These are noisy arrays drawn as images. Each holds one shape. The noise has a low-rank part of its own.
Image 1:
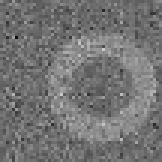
ring
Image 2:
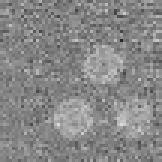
three dots
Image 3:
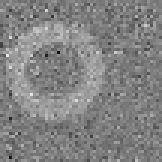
ring
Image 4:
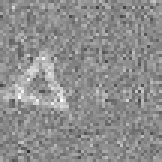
triangle frame
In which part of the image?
middle left
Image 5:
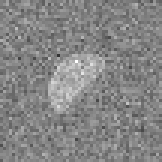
half disc
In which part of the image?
centre
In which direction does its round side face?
up and left
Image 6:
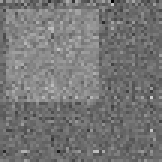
square
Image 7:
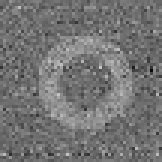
ring
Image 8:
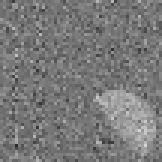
half disc
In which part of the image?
bottom right
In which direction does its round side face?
up and right
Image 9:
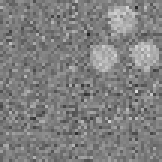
three dots
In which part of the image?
top right
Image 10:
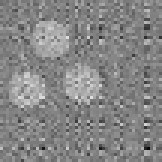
three dots
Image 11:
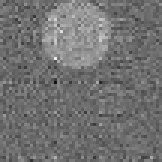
disc
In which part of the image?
top middle
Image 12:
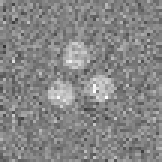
three dots
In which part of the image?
centre
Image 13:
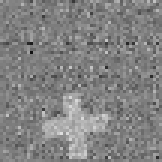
cross
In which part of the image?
bottom middle
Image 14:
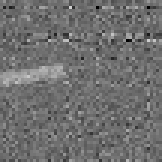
bar
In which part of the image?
middle left
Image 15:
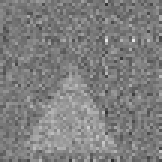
triangle
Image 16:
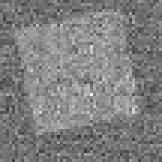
square
